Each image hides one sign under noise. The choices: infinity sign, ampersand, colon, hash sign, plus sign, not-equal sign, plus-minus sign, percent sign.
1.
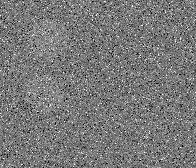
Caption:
light colon
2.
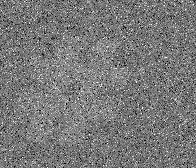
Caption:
light hash sign
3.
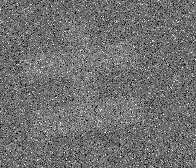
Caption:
light plus-minus sign
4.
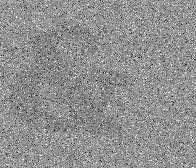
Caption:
dark ampersand
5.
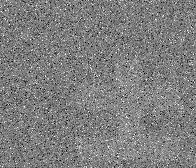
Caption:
light plus-minus sign
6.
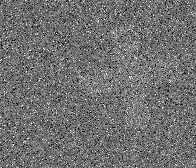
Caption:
light plus sign
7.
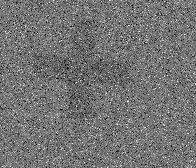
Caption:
dark plus sign
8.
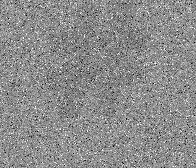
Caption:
dark hash sign
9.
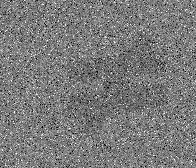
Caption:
dark not-equal sign
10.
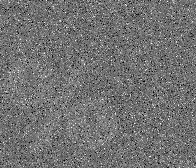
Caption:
light percent sign
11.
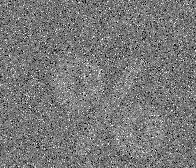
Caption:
light percent sign
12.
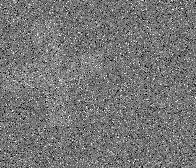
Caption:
light plus sign
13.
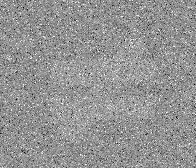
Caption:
light not-equal sign
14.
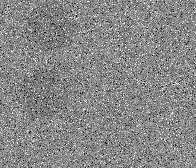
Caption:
dark colon
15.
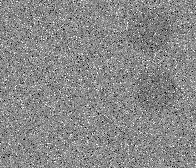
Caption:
dark colon
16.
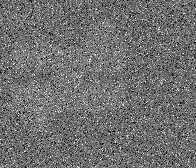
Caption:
light not-equal sign
